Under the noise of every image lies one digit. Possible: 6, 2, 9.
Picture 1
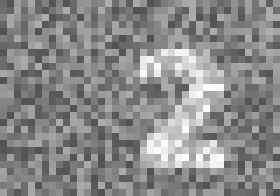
2
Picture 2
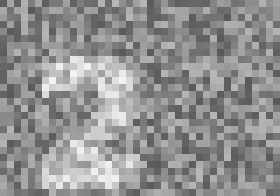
2
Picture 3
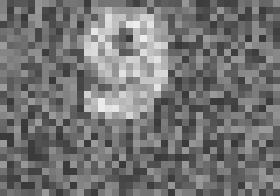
9
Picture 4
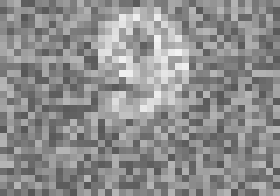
9
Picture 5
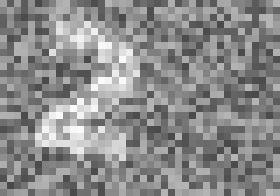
2
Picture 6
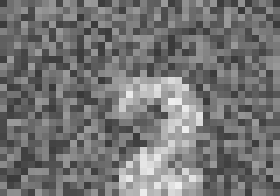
2
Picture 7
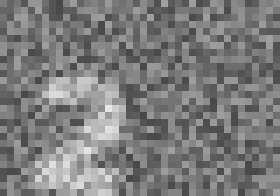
2
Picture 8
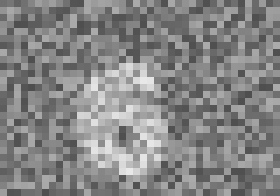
6
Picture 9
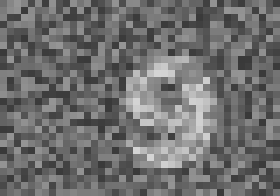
9
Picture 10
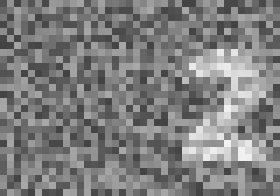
2
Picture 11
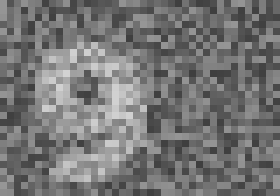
9
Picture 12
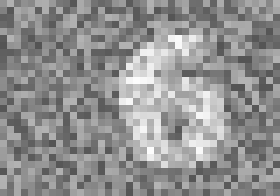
6
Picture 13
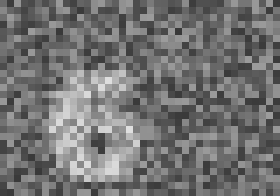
6
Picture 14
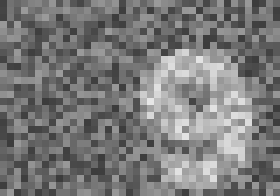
9
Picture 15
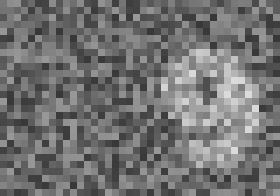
9
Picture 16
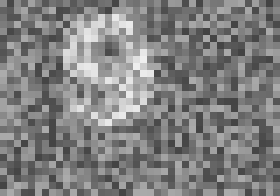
9
